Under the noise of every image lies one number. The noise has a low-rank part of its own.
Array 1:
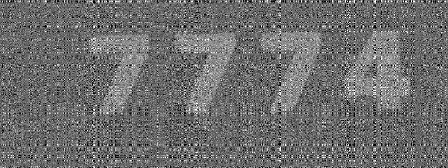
7774
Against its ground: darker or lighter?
lighter
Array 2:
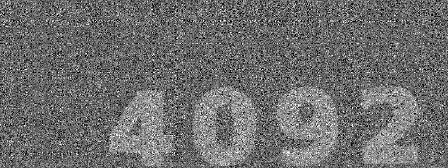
4092
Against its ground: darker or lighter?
lighter
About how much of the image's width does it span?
two thirds
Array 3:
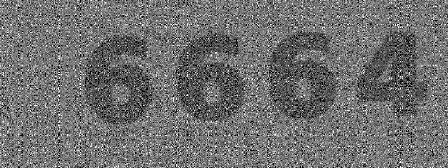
6664
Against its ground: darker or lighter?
darker
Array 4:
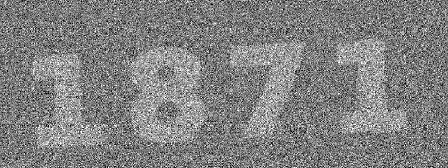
1871
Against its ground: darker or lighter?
lighter
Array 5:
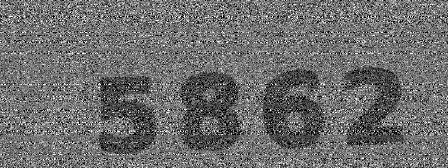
5862
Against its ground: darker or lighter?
darker
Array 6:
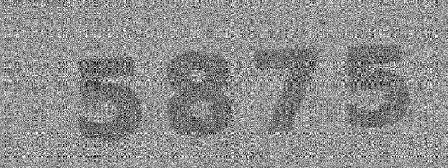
5875
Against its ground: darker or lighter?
darker
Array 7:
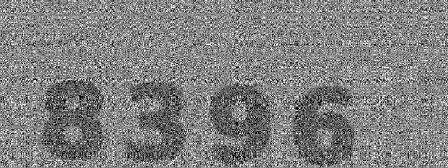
8396
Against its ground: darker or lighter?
darker
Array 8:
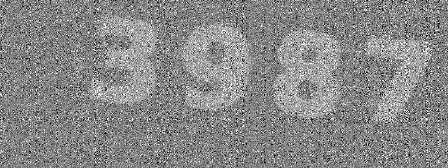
3987
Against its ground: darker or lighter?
lighter
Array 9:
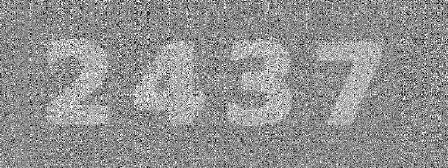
2437
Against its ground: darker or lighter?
lighter
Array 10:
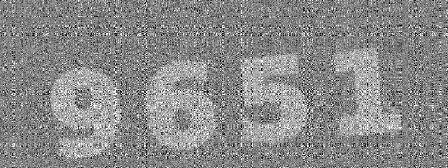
9651
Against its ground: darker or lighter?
lighter
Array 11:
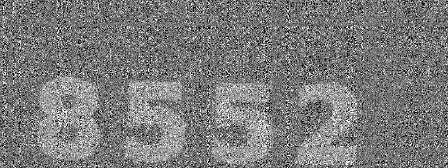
8552
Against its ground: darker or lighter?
lighter
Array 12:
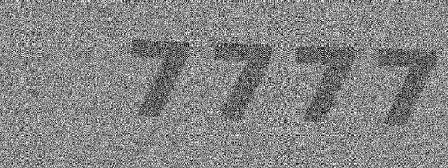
7777
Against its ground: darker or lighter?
darker
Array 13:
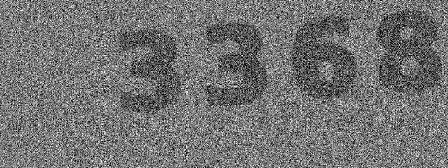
3368
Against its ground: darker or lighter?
darker
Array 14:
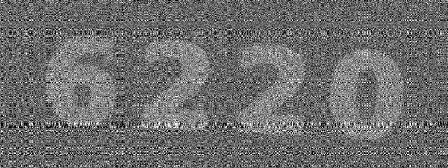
6220
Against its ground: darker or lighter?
lighter
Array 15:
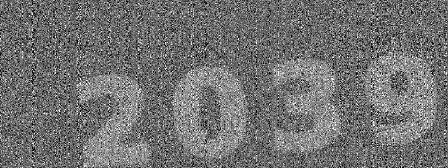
2039
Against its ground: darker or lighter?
lighter
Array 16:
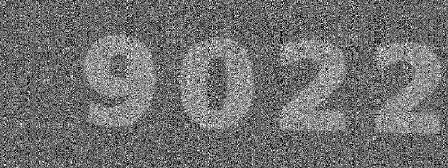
9022
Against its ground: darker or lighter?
lighter
